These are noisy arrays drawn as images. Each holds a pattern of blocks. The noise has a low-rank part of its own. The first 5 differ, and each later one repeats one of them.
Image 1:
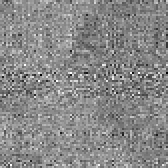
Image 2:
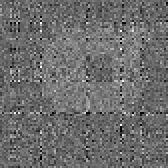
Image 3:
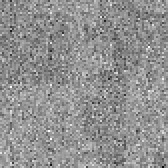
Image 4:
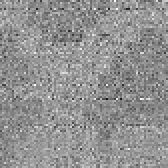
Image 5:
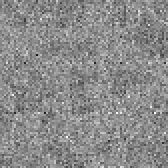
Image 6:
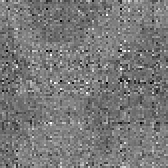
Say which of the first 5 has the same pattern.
4
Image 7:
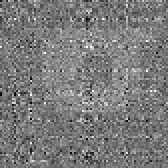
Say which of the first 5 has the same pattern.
2
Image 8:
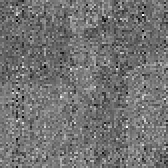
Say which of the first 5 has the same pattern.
3
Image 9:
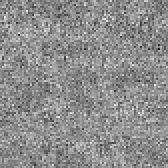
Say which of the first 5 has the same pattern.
5
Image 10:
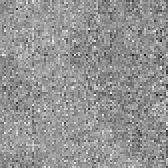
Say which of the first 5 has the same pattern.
1
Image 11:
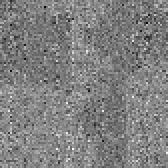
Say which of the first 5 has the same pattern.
3
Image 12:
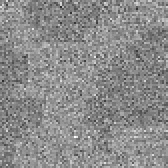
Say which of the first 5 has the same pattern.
4
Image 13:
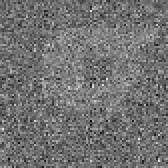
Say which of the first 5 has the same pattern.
2
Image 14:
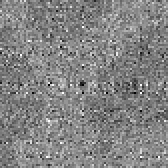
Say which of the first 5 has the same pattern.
4
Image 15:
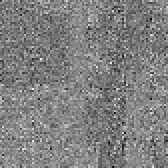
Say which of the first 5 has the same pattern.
3
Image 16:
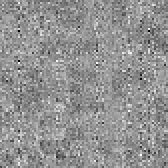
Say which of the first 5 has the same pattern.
5
